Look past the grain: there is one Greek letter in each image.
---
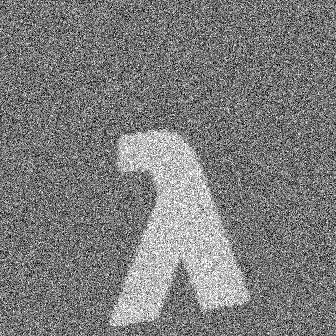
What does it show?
light lambda
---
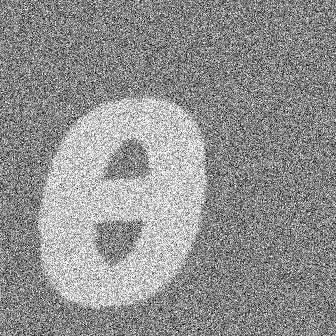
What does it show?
light theta
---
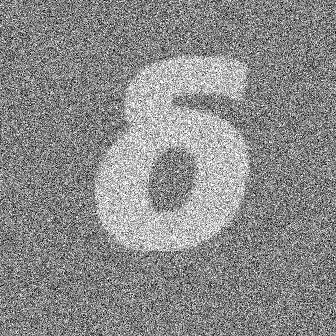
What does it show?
light delta
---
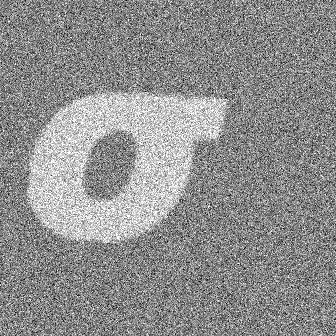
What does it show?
light sigma
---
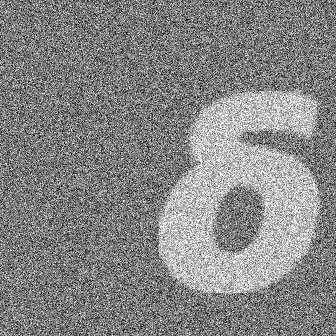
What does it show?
light delta
